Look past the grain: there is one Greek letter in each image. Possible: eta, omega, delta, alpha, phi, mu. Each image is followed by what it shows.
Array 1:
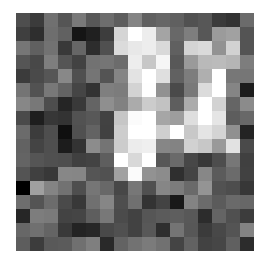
light mu
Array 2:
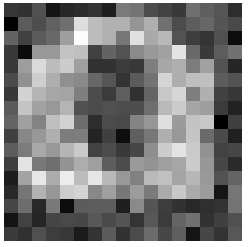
light omega
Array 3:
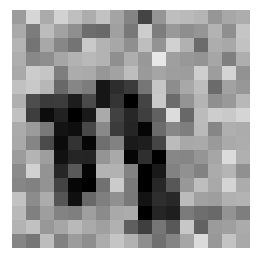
dark eta
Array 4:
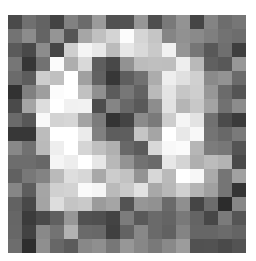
light omega
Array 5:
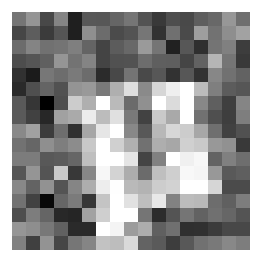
light mu
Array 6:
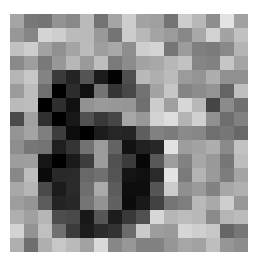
dark delta
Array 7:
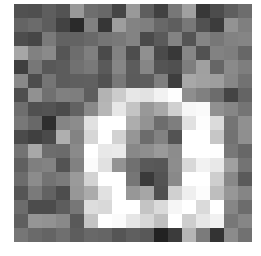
light omega
